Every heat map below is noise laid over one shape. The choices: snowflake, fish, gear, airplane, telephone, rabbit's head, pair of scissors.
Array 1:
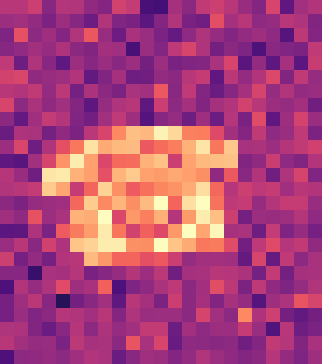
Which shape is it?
telephone
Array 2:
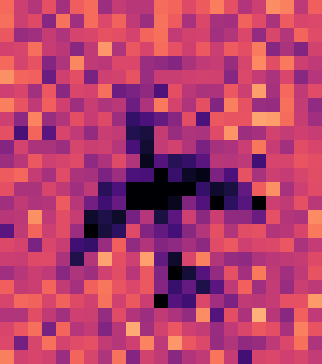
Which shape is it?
airplane
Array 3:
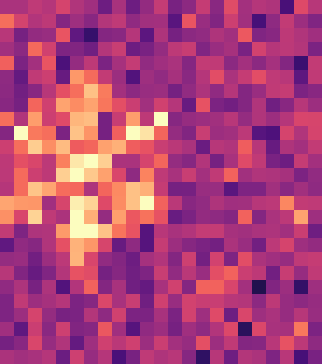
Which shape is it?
snowflake
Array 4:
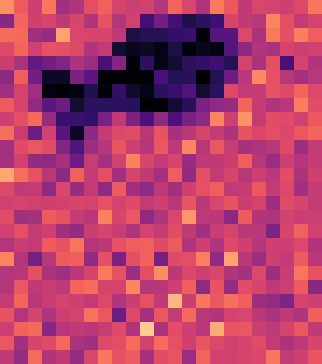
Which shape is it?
fish
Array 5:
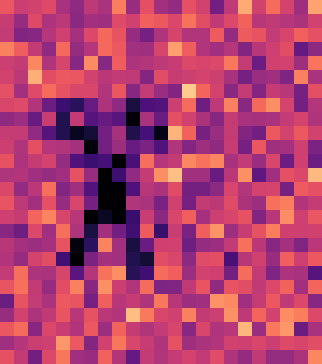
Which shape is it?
pair of scissors
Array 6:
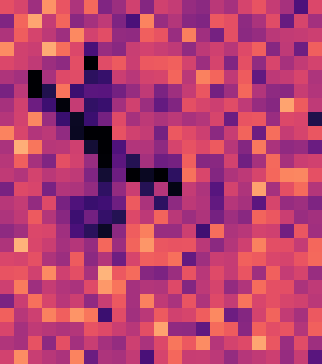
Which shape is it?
pair of scissors
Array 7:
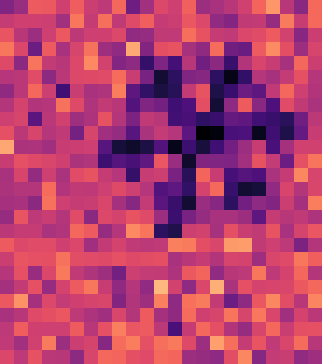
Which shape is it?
snowflake
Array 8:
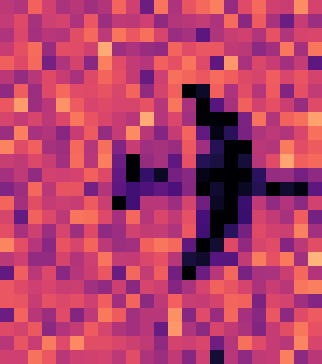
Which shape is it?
airplane
